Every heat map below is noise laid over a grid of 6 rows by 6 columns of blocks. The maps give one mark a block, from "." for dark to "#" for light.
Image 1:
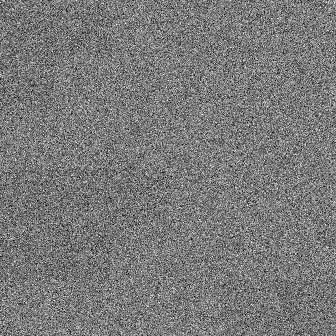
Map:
..####
.#####
######
...###
..####
####..
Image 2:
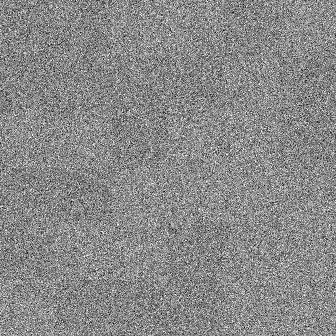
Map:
..##.#
....#.
##.##.
..####
.##.##
#...##
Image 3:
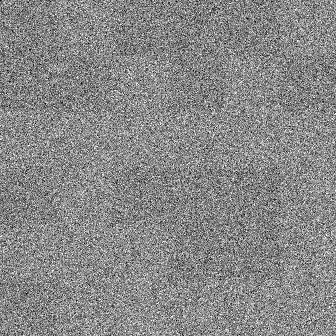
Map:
.#...#
..#.#.
######
.#...#
###..#
.#####
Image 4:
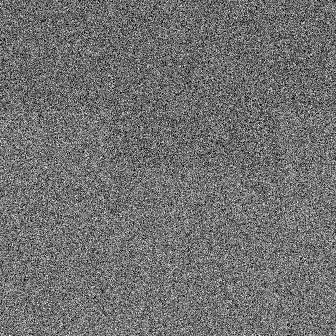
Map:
......
......
##...#
######
######
######
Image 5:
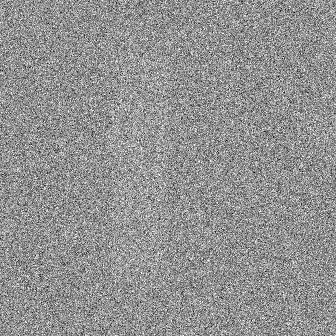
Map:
......
..#...
..#...
..#...
..#...
......
